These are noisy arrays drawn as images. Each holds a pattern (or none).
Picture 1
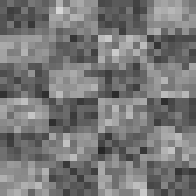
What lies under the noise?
a checkerboard
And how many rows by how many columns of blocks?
6 by 4
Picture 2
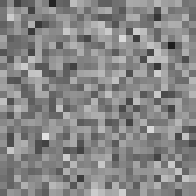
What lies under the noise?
only noise
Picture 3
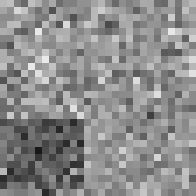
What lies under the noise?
one block
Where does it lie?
bottom left
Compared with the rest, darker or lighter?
darker
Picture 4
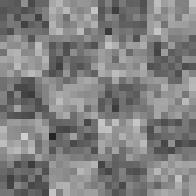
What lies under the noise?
a checkerboard
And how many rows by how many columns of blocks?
5 by 4
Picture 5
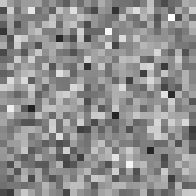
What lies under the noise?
only noise
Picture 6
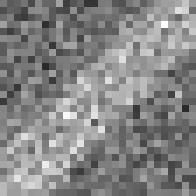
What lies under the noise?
a diagonal band
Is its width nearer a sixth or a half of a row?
a half
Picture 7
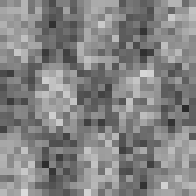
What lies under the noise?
a checkerboard
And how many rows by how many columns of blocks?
3 by 5
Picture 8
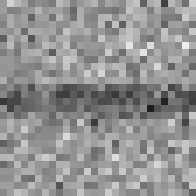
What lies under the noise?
one band of rows
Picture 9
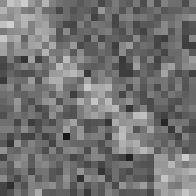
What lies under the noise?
blocks along the diagonal
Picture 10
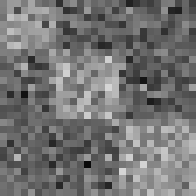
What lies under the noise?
blocks along the diagonal
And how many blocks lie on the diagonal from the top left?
3
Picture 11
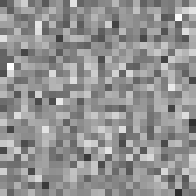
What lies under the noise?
only noise
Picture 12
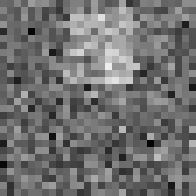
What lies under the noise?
one block
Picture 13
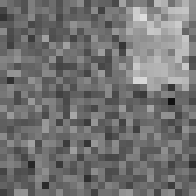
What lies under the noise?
one block
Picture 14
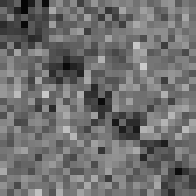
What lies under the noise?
blocks along the diagonal
